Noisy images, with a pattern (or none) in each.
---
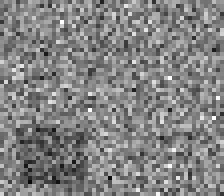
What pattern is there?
one block
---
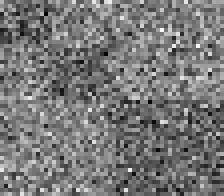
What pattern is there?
blocks along the diagonal
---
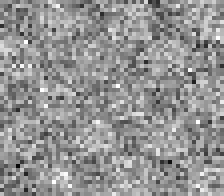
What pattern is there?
a checkerboard
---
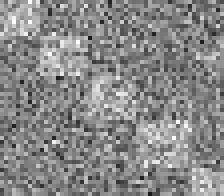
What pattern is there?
blocks along the diagonal
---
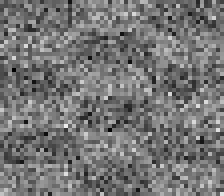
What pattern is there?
a checkerboard
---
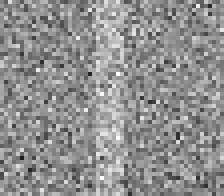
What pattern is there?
one band of columns
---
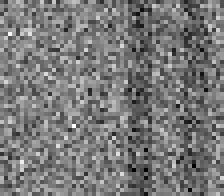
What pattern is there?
bands of columns
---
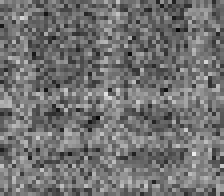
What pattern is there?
bands of rows crossing bands of columns
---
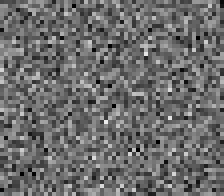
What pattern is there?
only noise
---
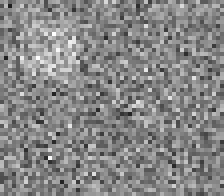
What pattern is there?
one block
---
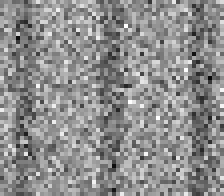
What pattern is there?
bands of columns
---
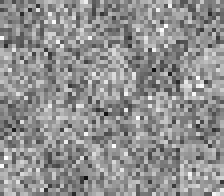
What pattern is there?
a checkerboard
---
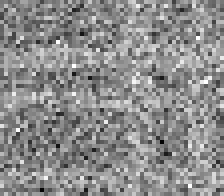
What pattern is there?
bands of rows crossing bands of columns
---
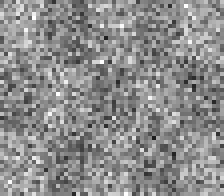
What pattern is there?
a checkerboard
